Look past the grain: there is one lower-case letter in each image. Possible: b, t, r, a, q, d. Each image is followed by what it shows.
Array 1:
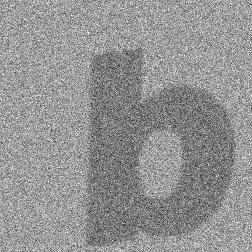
b
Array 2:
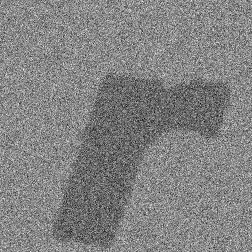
r
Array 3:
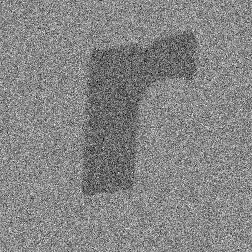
r
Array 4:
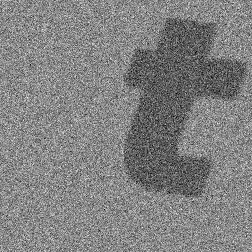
t
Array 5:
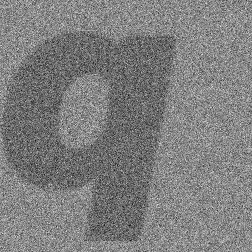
q
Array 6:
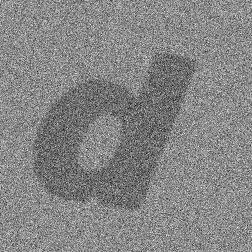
d
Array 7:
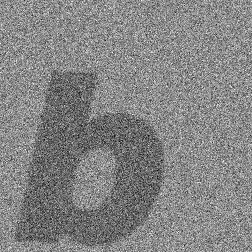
b
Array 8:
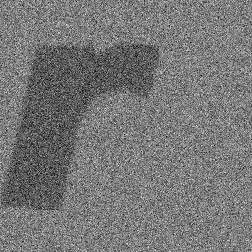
r
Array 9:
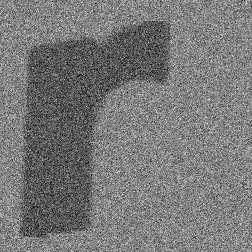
r
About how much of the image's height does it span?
nearly all
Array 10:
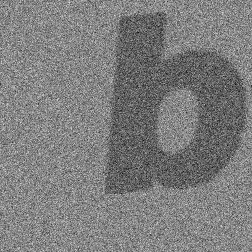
b
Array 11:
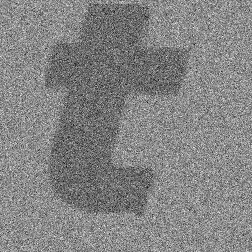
t
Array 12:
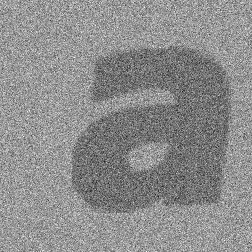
a
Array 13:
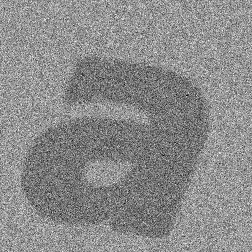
a
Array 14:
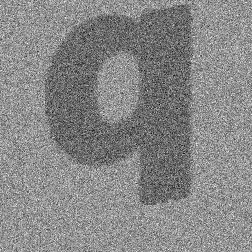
q
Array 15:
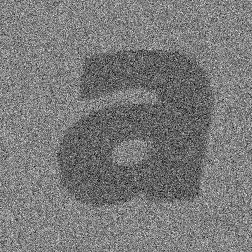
a
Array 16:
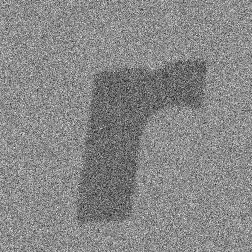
r
